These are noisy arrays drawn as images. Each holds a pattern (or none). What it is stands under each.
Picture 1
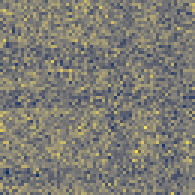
bands of rows crossing bands of columns
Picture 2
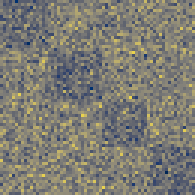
blocks along the diagonal
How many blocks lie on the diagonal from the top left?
4
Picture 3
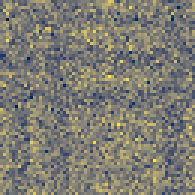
bands of rows crossing bands of columns
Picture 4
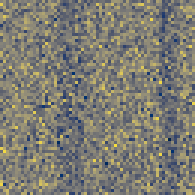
bands of columns
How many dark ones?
2
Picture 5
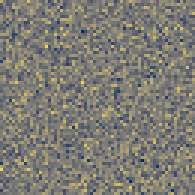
only noise
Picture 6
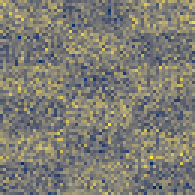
a checkerboard
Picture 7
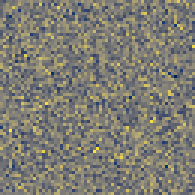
only noise
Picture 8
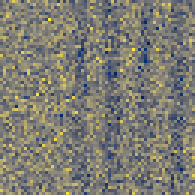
bands of columns
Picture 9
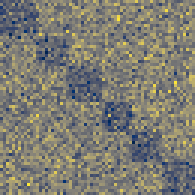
blocks along the diagonal
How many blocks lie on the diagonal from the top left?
6
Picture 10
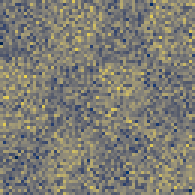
a checkerboard
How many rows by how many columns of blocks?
3 by 4
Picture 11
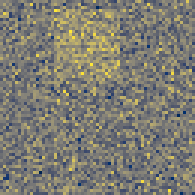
one block
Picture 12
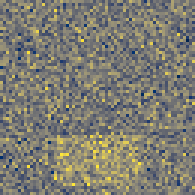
one block
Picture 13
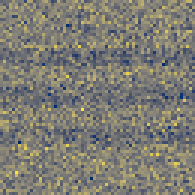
bands of rows
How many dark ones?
3
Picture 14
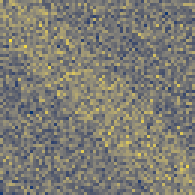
a diagonal band
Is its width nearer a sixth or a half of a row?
a half
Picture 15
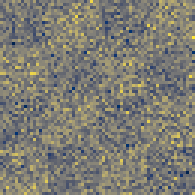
a checkerboard
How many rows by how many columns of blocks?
4 by 4
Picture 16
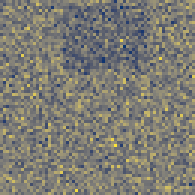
one block
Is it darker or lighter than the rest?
darker
